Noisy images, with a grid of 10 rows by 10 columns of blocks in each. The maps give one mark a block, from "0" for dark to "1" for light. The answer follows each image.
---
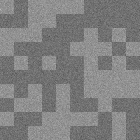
1 0 1 1 1 1 0 0 0 0
0 0 1 1 0 0 0 0 0 0
1 1 1 0 0 0 1 0 1 0
1 0 0 0 0 1 1 1 0 1
0 1 0 1 0 0 1 0 1 0
0 0 0 0 0 0 1 1 1 1
1 0 1 0 1 0 1 1 1 1
0 1 1 0 1 0 0 1 0 0
1 0 0 1 1 1 1 0 1 0
0 0 1 1 1 0 0 0 1 0
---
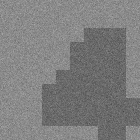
1 1 1 1 1 1 1 1 1 1
1 1 1 1 1 1 1 1 1 1
1 1 1 1 1 1 0 0 0 1
1 1 1 1 1 0 0 0 0 1
1 1 1 1 1 0 0 0 0 1
1 1 1 1 0 0 0 0 0 1
1 1 1 0 0 0 0 0 0 1
1 1 1 0 0 0 0 0 0 0
1 1 1 0 0 0 0 0 0 0
1 1 1 1 1 1 1 0 0 1
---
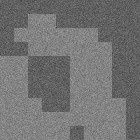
0 0 0 0 0 0 0 0 0 0
0 0 1 1 0 0 0 0 0 0
0 1 1 1 1 1 1 0 0 0
0 0 1 1 1 1 1 1 0 0
1 1 0 0 0 1 1 1 0 0
1 1 0 0 0 1 1 1 0 0
1 1 0 0 0 1 1 1 0 0
1 1 1 0 0 1 1 1 1 0
1 1 1 1 1 1 1 1 1 0
1 1 1 1 1 0 1 1 1 0
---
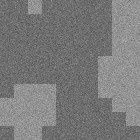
0 0 1 0 0 0 0 0 1 1
0 0 0 0 0 0 0 0 1 1
0 0 0 0 0 0 0 0 1 1
0 0 0 0 0 0 0 0 1 1
0 0 0 0 0 0 0 1 1 1
0 0 0 0 0 0 0 1 1 1
0 1 1 1 0 0 0 1 1 1
1 1 1 1 0 0 0 0 1 1
1 1 1 1 0 0 0 0 0 1
0 1 1 0 0 0 0 0 0 0
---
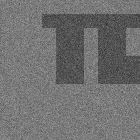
1 1 1 1 1 1 1 1 1 1
1 1 1 0 0 0 0 0 0 0
1 1 1 1 0 0 1 0 0 1
1 1 1 1 0 0 1 0 0 1
1 1 1 1 0 0 1 0 0 0
1 1 1 1 0 0 1 0 0 0
1 1 1 1 1 1 1 1 1 1
1 1 1 1 1 1 1 1 1 1
1 1 1 1 1 1 1 1 1 1
1 1 1 1 1 1 1 1 1 1
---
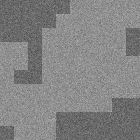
0 0 0 0 0 1 1 1 1 1
0 0 0 0 1 1 1 1 1 1
0 0 0 1 1 1 1 1 1 0
1 1 0 1 1 1 1 1 1 0
1 1 0 1 1 1 1 1 1 1
1 0 0 1 1 1 1 1 1 1
1 1 1 1 1 1 1 1 1 1
1 1 1 1 1 1 1 1 0 0
1 1 1 1 0 0 0 0 0 0
0 1 1 1 0 0 0 0 0 0
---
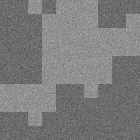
0 0 1 0 1 1 1 0 0 0
0 0 0 1 1 1 1 0 0 1
0 0 0 1 1 1 1 1 1 1
0 0 0 1 1 1 1 1 1 1
0 0 0 1 1 1 1 1 0 0
0 0 0 1 1 1 1 1 0 0
1 1 1 1 0 0 1 0 0 0
1 1 1 1 0 0 0 0 0 0
0 0 1 0 0 0 0 0 0 0
0 0 0 0 0 0 0 0 0 0
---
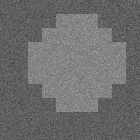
0 0 0 0 0 0 0 0 0 0
0 0 0 0 1 1 1 0 0 0
0 0 0 1 1 1 1 1 0 0
0 0 1 1 1 1 1 1 1 0
0 0 1 1 1 1 1 1 1 0
0 0 1 1 1 1 1 1 1 0
0 0 0 1 1 1 1 1 0 0
0 0 0 0 1 1 1 0 0 0
0 0 0 0 0 0 0 0 0 0
0 0 0 0 0 0 0 0 0 0
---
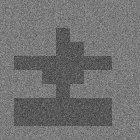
1 1 1 1 1 1 1 1 1 1
1 1 1 1 1 1 1 1 1 1
1 1 1 1 0 1 1 1 1 1
1 1 1 1 0 0 1 1 1 1
1 0 0 0 0 0 0 0 1 1
1 1 1 0 0 0 1 1 1 1
1 1 1 1 0 1 1 1 1 1
1 0 0 0 0 0 0 0 1 1
1 0 0 0 0 0 0 0 1 1
1 1 1 1 1 1 1 1 1 1
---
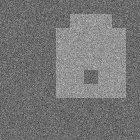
0 0 0 0 0 0 0 0 0 0
0 0 0 0 0 1 1 1 0 0
0 0 0 0 1 1 1 1 1 0
0 0 0 0 1 1 1 1 1 0
0 0 0 0 1 1 1 1 1 0
0 0 0 0 1 1 0 1 1 0
0 0 0 0 1 1 1 1 1 0
0 0 0 0 0 0 0 0 0 0
0 0 0 0 0 0 0 0 0 0
0 0 0 0 0 0 0 0 0 0
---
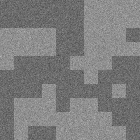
0 0 0 0 0 0 1 1 1 1
0 0 0 0 0 0 1 1 1 1
1 1 1 1 0 0 1 1 1 0
1 1 1 1 0 0 1 1 1 1
1 0 0 0 0 1 1 1 0 0
0 0 0 0 0 0 1 0 0 0
0 0 0 1 0 0 0 0 1 0
0 1 1 1 0 1 1 0 0 0
0 1 1 1 1 1 1 1 0 0
0 1 0 0 1 1 1 1 1 0
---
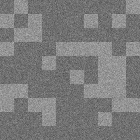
0 1 0 0 0 0 0 0 0 1
1 0 1 0 0 0 1 0 1 0
0 1 1 0 0 0 0 0 0 0
1 0 0 0 1 1 1 1 0 1
0 0 0 1 0 0 0 1 1 0
0 0 0 0 0 1 0 1 1 0
1 1 0 0 0 0 1 1 1 0
1 0 1 1 0 0 0 0 1 1
0 0 0 1 0 0 0 1 0 0
0 0 0 0 0 0 0 0 0 0
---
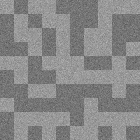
1 0 1 1 0 0 0 1 1 1
0 1 0 1 1 0 0 1 0 0
0 1 1 0 1 0 1 1 0 0
0 0 1 0 1 0 1 1 0 1
1 1 0 1 1 1 0 0 1 0
0 1 0 0 1 1 1 1 1 1
0 0 1 1 0 0 0 0 1 0
1 0 0 0 0 0 1 0 0 0
0 1 1 1 1 0 1 1 1 1
0 1 0 1 0 1 1 0 1 0
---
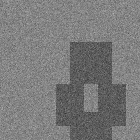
1 1 1 1 1 1 1 1 1 1
1 1 1 1 1 1 1 1 1 1
1 1 1 1 1 1 1 1 1 1
1 1 1 1 1 0 0 0 1 1
1 1 1 1 1 0 0 0 1 1
1 1 1 1 1 0 0 0 1 1
1 1 1 1 0 0 1 0 0 1
1 1 1 1 0 0 1 0 0 1
1 1 1 1 0 0 0 0 0 1
1 1 1 1 1 0 0 0 1 1
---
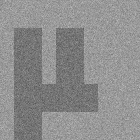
1 1 1 1 1 1 1 1 1 1
1 1 1 1 1 1 1 1 1 1
1 0 0 1 0 0 1 1 1 1
1 0 0 1 0 0 1 1 1 1
1 0 0 1 0 0 1 1 1 1
1 0 0 1 0 0 1 1 1 1
1 0 0 0 0 0 0 1 1 1
1 0 0 0 0 0 0 1 1 1
1 0 0 1 1 1 1 1 1 1
1 0 0 1 1 1 1 1 1 1
